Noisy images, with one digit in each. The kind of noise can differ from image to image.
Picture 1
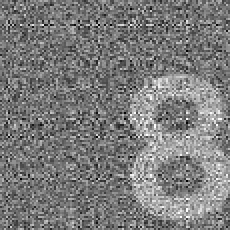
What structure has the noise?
low rank plus noise
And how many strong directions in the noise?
two
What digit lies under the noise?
8
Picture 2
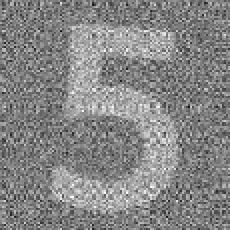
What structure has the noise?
low rank plus noise
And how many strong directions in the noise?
one
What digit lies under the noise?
5
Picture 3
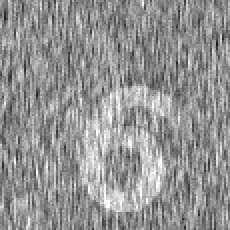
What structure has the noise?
streaked along the columns
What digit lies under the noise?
6
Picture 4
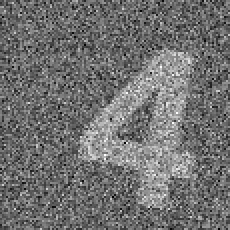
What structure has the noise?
independent entries
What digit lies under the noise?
4
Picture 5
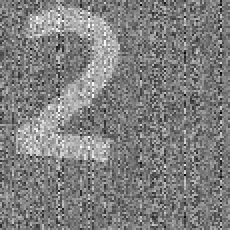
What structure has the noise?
columns of uneven size
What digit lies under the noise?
2
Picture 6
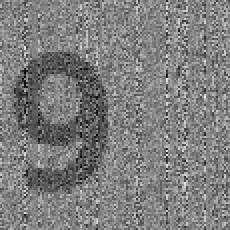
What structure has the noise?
columns of uneven size
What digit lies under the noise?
9
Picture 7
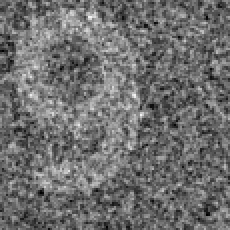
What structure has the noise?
blotchy
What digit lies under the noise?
9
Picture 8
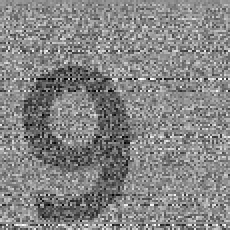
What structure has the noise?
rows of uneven size
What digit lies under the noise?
9
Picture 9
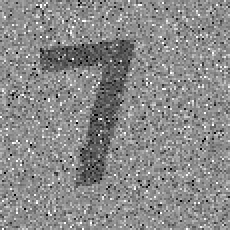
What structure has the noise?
heavy tails
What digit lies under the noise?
7
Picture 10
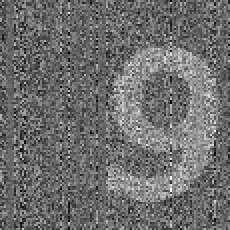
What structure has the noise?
columns of uneven size
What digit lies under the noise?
9
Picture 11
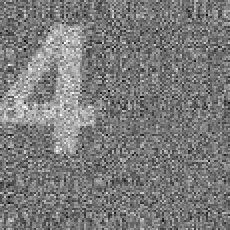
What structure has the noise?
low rank plus noise
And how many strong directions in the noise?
three or four
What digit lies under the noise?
4
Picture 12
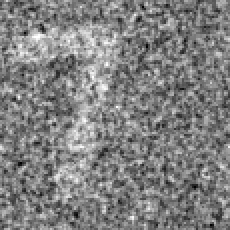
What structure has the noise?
blotchy
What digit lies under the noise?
7
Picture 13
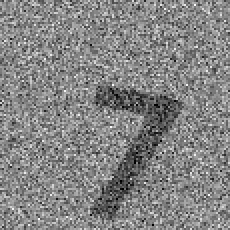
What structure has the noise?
independent entries
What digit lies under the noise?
7
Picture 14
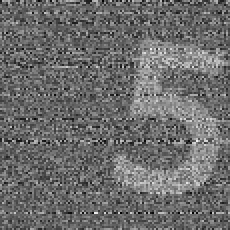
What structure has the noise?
rows of uneven size
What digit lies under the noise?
5
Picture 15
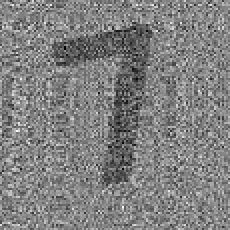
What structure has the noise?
low rank plus noise
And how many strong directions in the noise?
three or four
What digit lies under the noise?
7
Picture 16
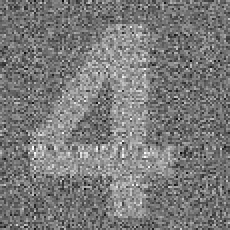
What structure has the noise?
low rank plus noise
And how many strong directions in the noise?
five to eight
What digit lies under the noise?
4
